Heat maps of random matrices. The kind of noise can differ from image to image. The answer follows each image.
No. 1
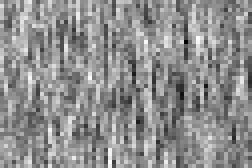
streaked along the columns
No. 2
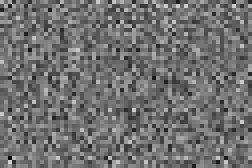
low rank plus noise
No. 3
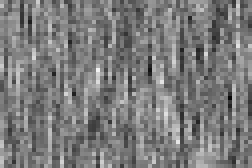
streaked along the columns
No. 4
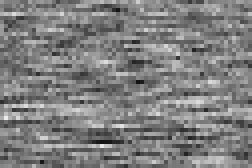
streaked along the rows
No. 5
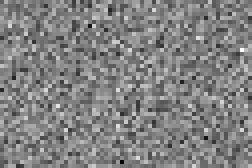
independent entries
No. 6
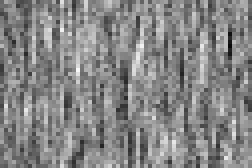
streaked along the columns
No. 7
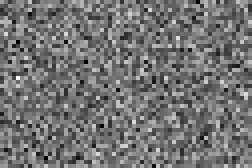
independent entries
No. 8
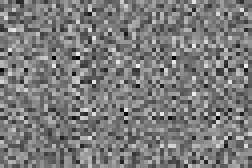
low rank plus noise
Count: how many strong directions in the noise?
one
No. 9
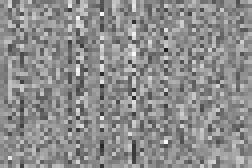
columns of uneven size
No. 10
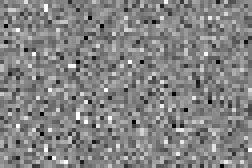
heavy tails
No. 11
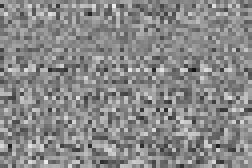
rows of uneven size
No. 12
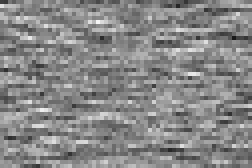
streaked along the rows
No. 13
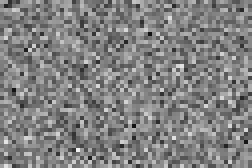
independent entries
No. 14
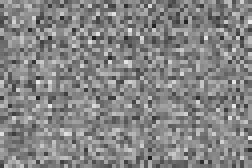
low rank plus noise
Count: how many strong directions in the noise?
one
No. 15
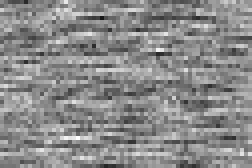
streaked along the rows
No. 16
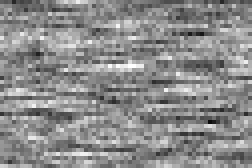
streaked along the rows
